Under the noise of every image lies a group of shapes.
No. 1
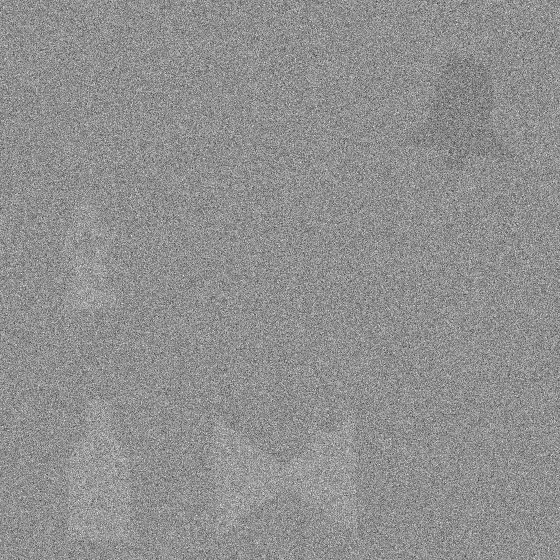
top right: dark bell; middle left: light chess bishop; bottom left: light bottle; bottom middle: light bow tie
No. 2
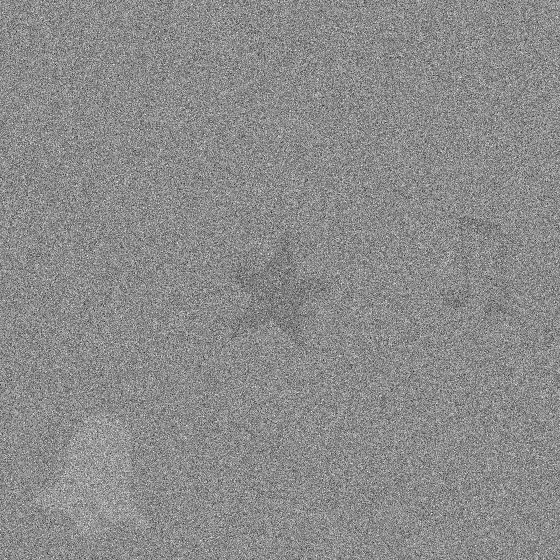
centre: dark star; middle right: dark pair of musical notes; bottom left: light bell
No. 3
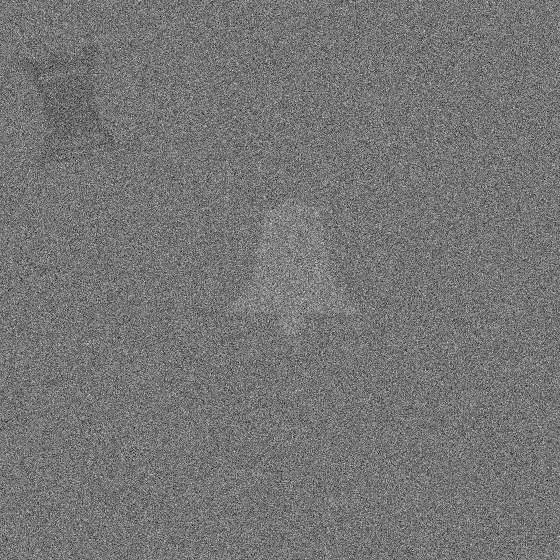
top left: dark chess rook; centre: light bell
